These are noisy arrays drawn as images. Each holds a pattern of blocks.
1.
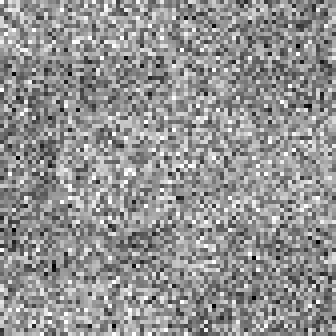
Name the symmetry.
top and bottom mirror each other
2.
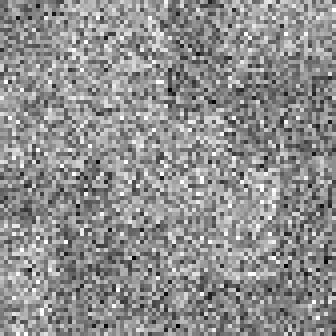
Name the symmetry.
mirrored about the diagonal from the top left
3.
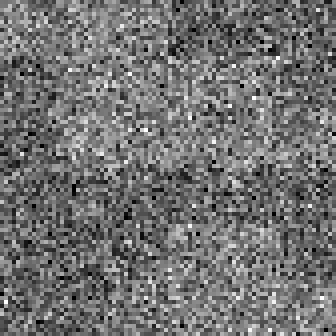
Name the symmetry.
no symmetry
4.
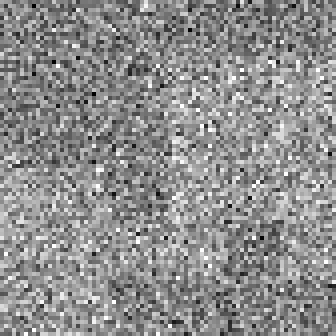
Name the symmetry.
no symmetry
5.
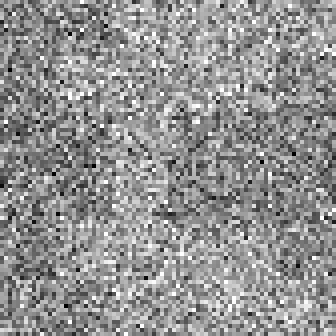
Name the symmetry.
top and bottom mirror each other
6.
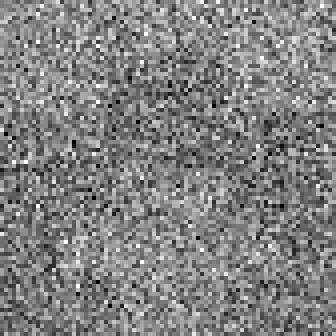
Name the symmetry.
left and right mirror each other
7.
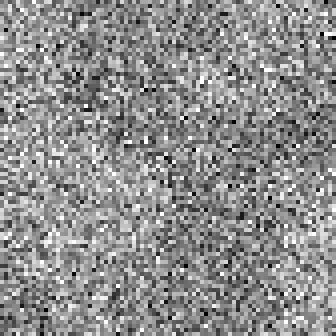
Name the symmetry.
no symmetry
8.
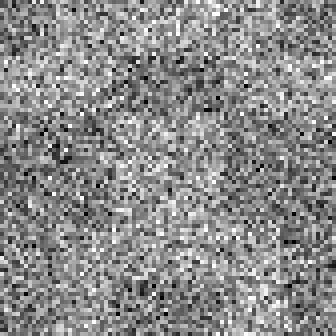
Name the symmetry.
left and right mirror each other
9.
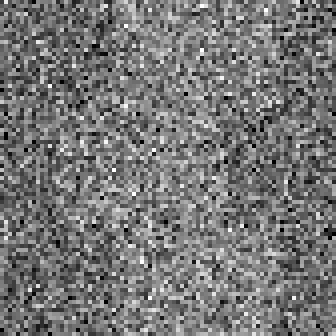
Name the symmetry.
top and bottom mirror each other
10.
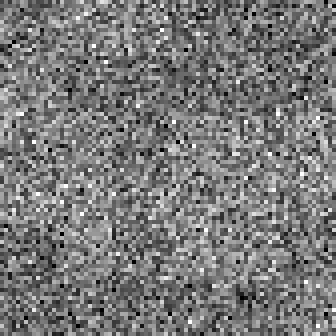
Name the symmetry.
no symmetry
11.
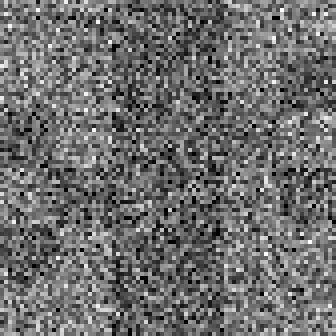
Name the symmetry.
the same after a half turn
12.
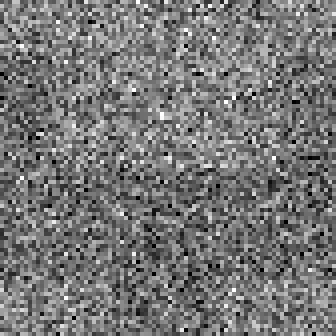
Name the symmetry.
left and right mirror each other
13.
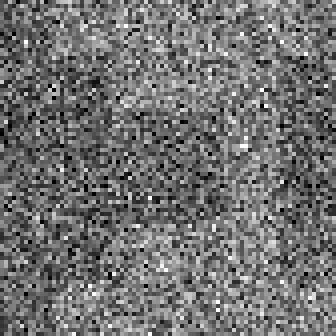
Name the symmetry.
top and bottom mirror each other
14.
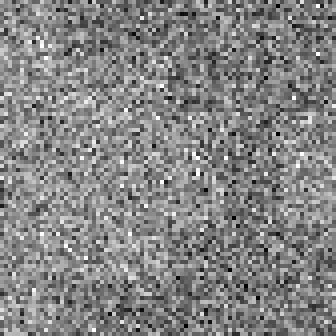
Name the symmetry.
top and bottom mirror each other
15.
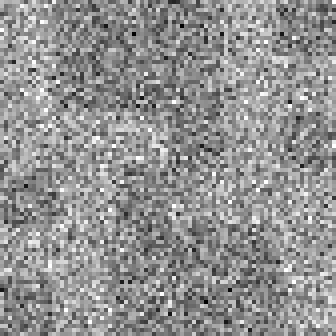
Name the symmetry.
the same after a half turn
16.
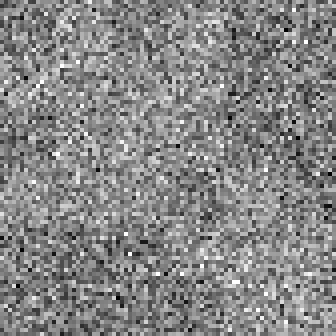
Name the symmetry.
mirrored about the diagonal from the top left
